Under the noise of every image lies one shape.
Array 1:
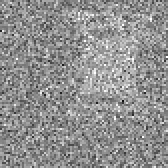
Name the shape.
chess rook
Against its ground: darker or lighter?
lighter
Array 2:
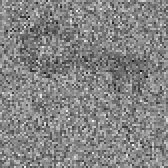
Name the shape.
key
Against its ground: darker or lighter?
darker
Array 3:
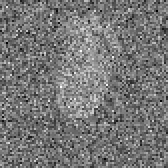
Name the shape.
footprint
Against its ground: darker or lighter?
lighter
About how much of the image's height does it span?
two thirds
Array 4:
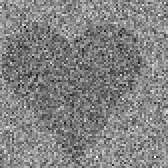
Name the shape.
heart
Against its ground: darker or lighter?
darker
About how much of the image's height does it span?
nearly all
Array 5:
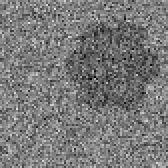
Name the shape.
flower
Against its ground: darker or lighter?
darker
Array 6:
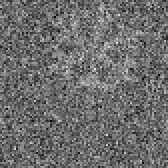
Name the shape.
snowflake
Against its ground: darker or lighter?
lighter
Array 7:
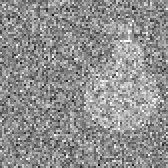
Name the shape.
pear
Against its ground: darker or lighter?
lighter
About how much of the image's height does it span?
two thirds
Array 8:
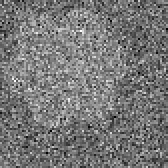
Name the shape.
flower
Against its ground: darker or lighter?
lighter
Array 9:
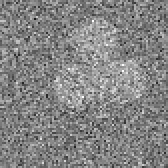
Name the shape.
club
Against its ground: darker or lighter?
lighter
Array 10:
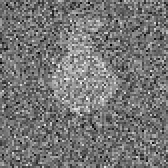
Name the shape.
pear
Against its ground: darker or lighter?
lighter
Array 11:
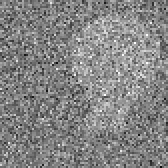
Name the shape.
light bulb
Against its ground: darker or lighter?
lighter
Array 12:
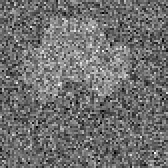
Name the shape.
car
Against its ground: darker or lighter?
lighter
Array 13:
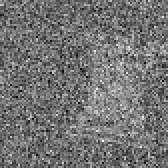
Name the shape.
chess rook
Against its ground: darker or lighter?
lighter
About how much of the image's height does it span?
two thirds
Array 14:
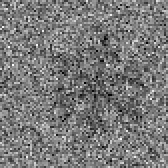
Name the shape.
snowflake
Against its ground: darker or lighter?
darker
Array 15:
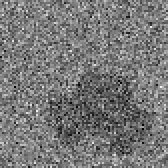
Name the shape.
car
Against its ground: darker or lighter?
darker
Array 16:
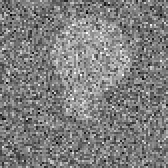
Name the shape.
light bulb
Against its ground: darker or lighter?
lighter
